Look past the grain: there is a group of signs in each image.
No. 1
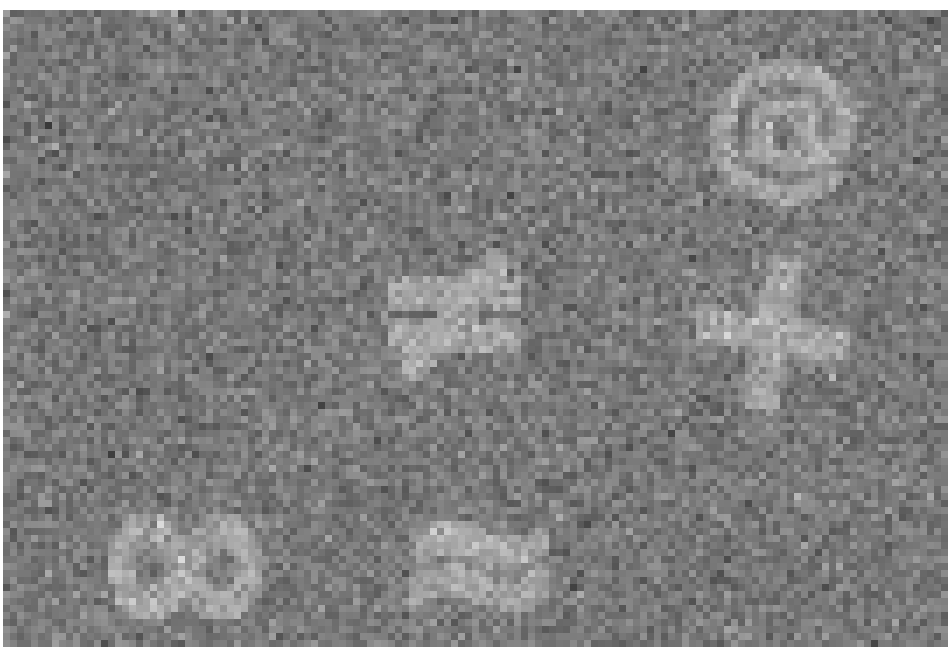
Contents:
top right: light at sign; centre: light not-equal sign; middle right: light plus sign; bottom left: light infinity sign; bottom middle: light approximately sign
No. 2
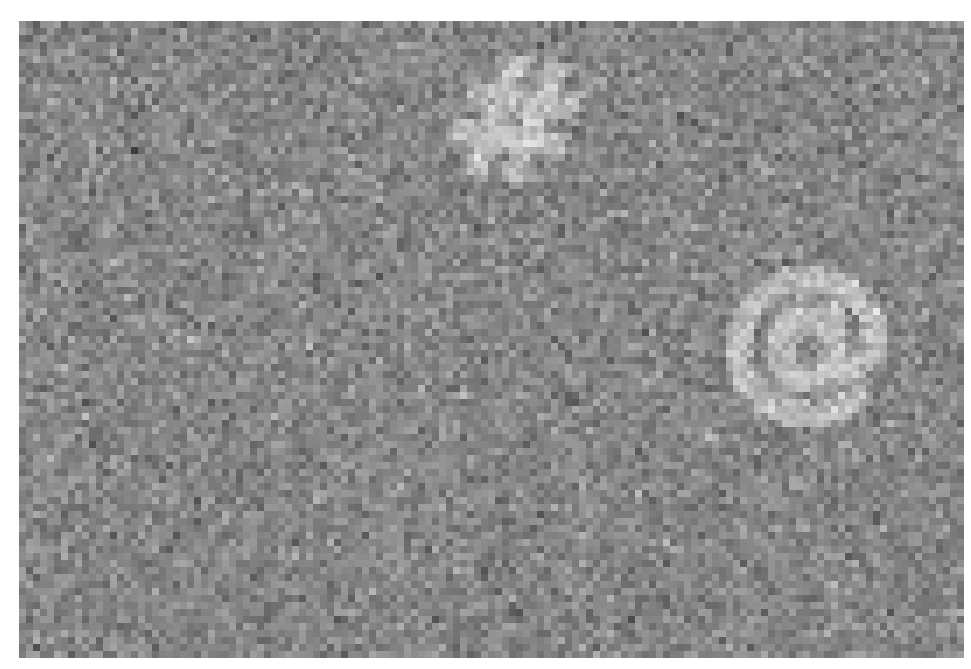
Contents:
top middle: light hash sign; middle right: light at sign
